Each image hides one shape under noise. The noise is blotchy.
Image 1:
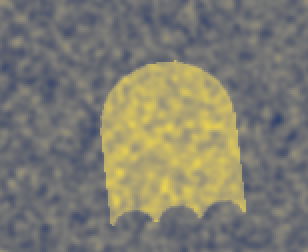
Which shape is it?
ghost
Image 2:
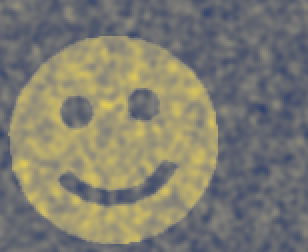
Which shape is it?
smiling face
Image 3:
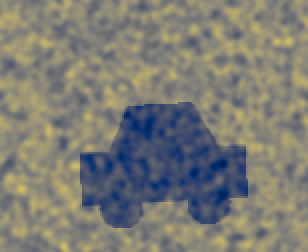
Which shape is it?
car
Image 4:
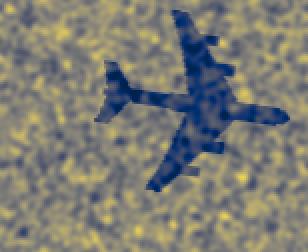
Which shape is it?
airplane
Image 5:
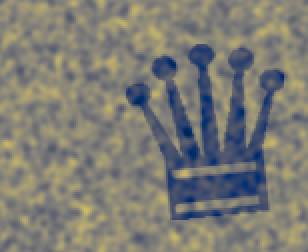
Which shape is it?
chess queen
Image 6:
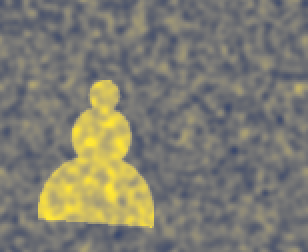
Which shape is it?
chess pawn
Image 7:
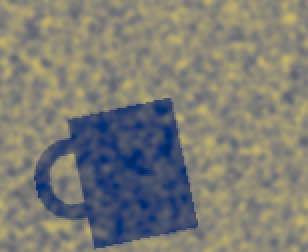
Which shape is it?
cup
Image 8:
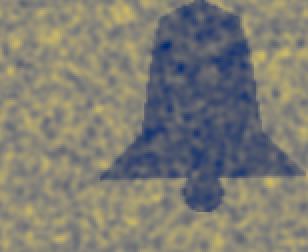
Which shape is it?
bell
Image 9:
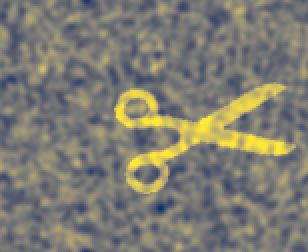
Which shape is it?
pair of scissors
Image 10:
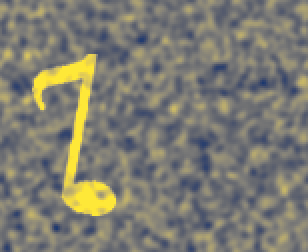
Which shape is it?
musical note
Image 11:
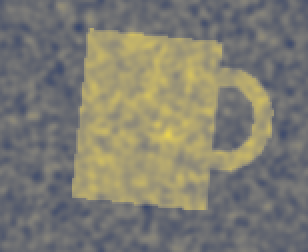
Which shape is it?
cup
